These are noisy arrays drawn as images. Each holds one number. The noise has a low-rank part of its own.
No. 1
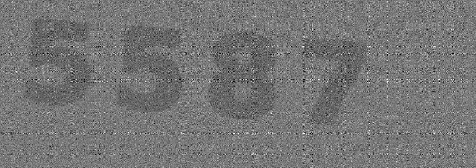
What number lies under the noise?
5587
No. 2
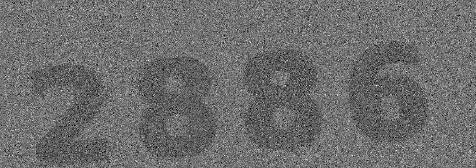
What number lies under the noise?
2886
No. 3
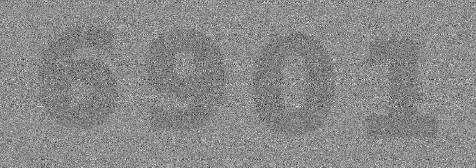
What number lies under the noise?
6901
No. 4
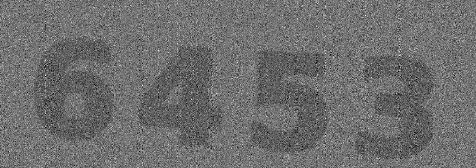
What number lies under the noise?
6453
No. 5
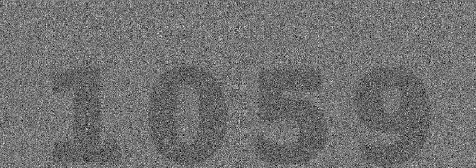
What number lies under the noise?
1059
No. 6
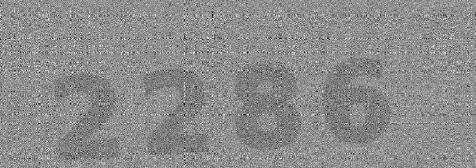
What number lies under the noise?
2286
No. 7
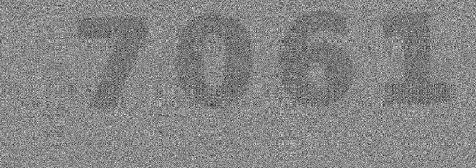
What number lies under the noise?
7061
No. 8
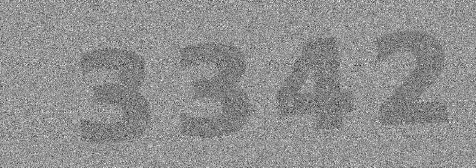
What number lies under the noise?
3342
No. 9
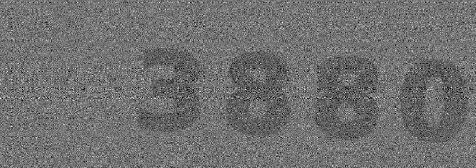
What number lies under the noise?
3880
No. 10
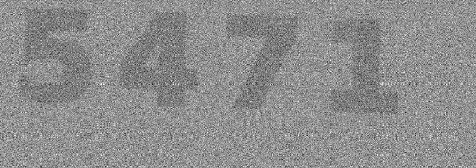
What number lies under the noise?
5471
